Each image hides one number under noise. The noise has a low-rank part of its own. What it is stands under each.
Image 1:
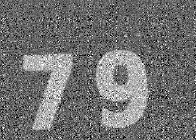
79
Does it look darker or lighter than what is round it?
lighter
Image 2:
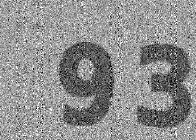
93
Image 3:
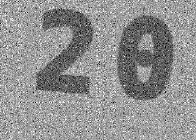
20
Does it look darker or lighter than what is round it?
darker
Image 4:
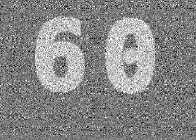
60
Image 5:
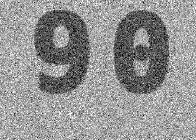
90
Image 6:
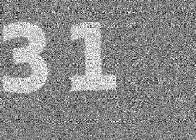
31
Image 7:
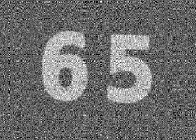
65
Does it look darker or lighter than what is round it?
lighter
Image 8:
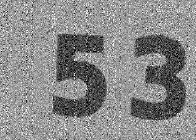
53
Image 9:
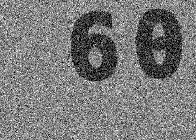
60
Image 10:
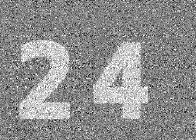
24
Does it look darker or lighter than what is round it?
lighter
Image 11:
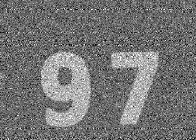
97
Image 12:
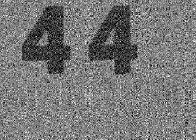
44
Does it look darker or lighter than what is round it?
darker
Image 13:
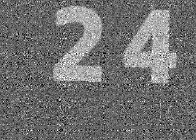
24
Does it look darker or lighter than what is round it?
lighter
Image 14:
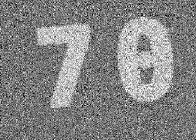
70
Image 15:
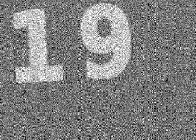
19
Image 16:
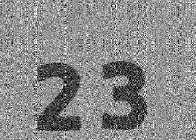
23
